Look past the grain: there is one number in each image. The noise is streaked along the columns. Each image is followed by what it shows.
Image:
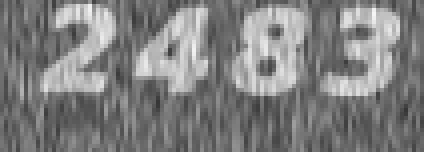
2483
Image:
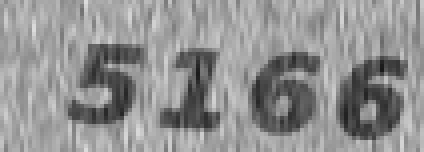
5166
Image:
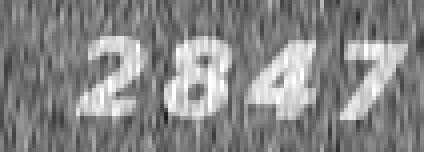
2847
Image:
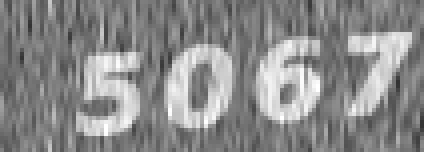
5067
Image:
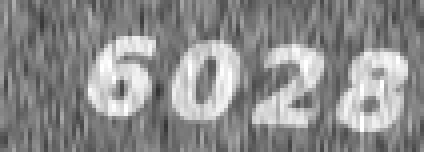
6028
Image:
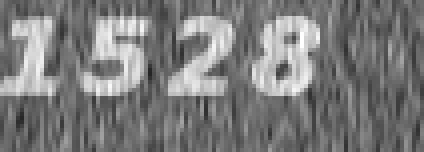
1528
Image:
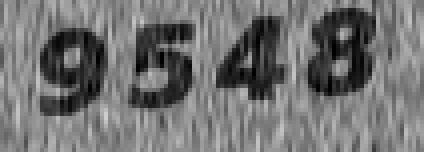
9548
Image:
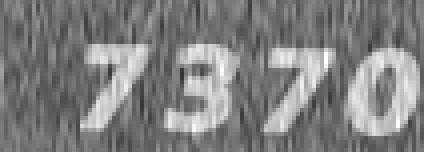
7370
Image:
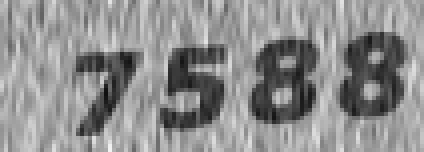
7588
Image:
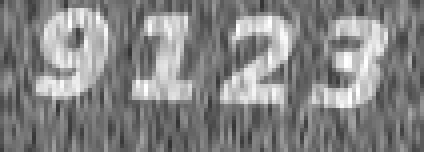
9123
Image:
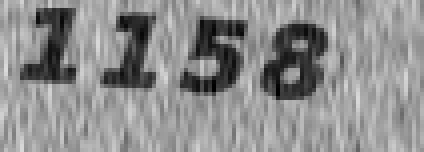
1158
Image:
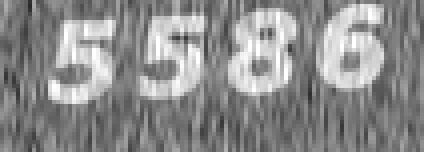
5586
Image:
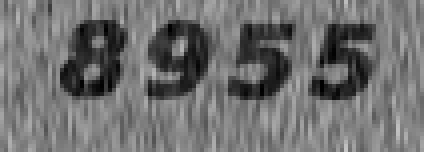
8955
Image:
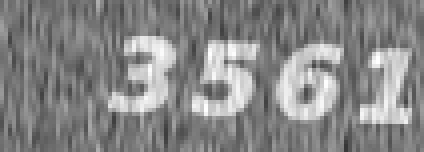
3561
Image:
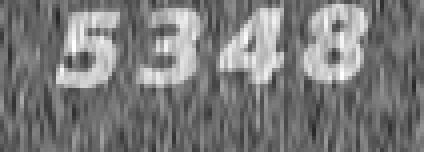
5348
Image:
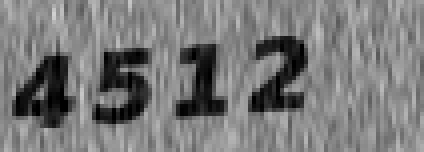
4512
